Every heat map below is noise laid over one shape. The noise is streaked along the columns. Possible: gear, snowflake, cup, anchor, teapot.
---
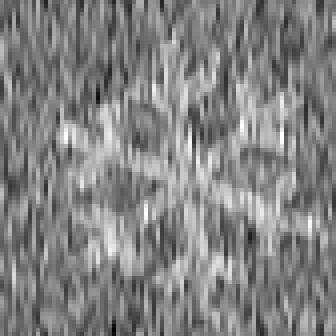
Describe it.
light snowflake
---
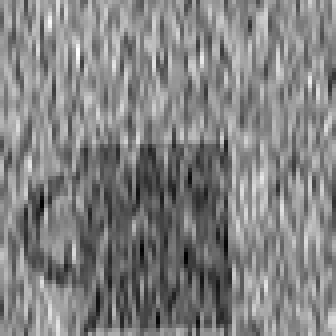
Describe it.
dark cup
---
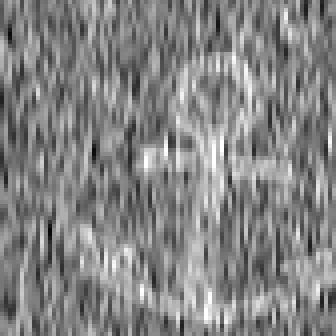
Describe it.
light anchor
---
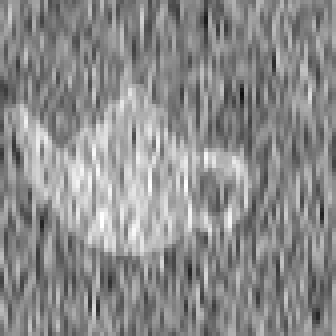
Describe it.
light teapot
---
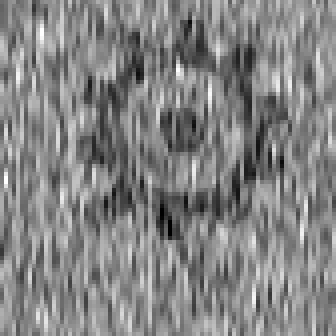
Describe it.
dark gear
